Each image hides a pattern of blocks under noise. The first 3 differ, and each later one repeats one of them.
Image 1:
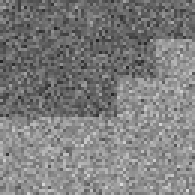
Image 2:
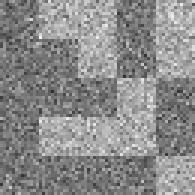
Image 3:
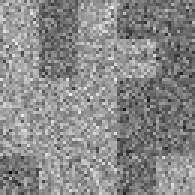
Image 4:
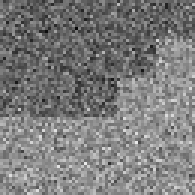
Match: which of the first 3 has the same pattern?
1
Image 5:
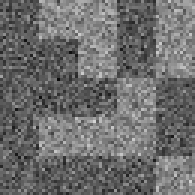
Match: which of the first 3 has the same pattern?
2
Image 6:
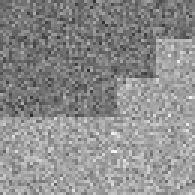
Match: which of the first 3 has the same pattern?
1
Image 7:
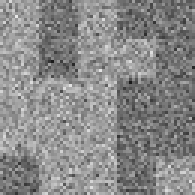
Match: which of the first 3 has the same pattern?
3
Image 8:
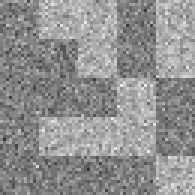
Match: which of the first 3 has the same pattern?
2
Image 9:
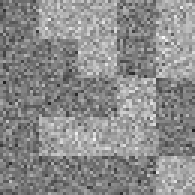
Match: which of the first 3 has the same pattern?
2
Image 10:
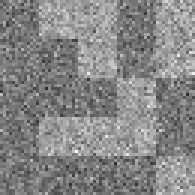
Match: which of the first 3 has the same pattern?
2
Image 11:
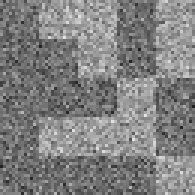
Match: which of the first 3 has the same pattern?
2
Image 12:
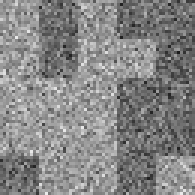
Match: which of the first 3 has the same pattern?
3
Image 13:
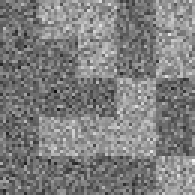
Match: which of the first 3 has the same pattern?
2
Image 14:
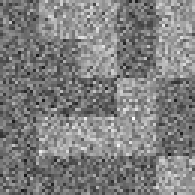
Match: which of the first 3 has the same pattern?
2
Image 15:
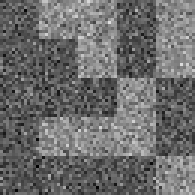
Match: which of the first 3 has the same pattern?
2
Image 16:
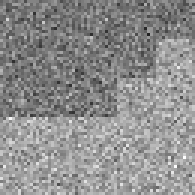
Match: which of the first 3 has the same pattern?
1
